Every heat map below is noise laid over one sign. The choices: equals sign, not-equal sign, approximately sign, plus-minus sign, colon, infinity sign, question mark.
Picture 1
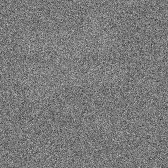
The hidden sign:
not-equal sign
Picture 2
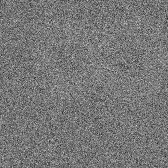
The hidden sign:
infinity sign
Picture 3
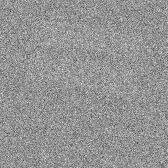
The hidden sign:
equals sign
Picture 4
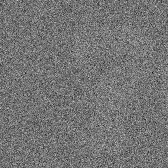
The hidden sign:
question mark
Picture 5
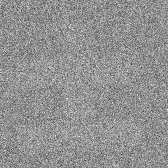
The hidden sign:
plus-minus sign
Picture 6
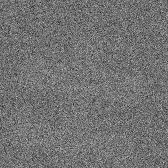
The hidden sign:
plus-minus sign
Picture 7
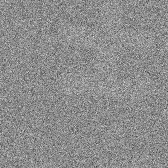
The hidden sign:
plus-minus sign
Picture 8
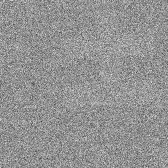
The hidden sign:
plus-minus sign
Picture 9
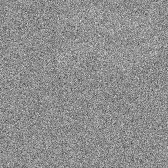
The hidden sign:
approximately sign
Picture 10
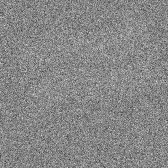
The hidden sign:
approximately sign
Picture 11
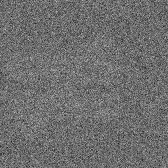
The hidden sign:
not-equal sign
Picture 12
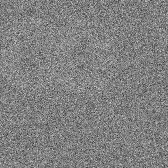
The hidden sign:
infinity sign
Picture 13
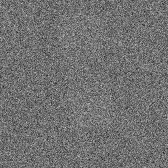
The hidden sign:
colon
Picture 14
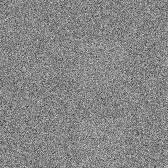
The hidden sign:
colon
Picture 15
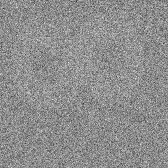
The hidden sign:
infinity sign
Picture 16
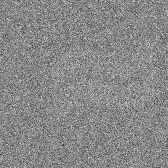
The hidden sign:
approximately sign
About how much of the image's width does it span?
two thirds
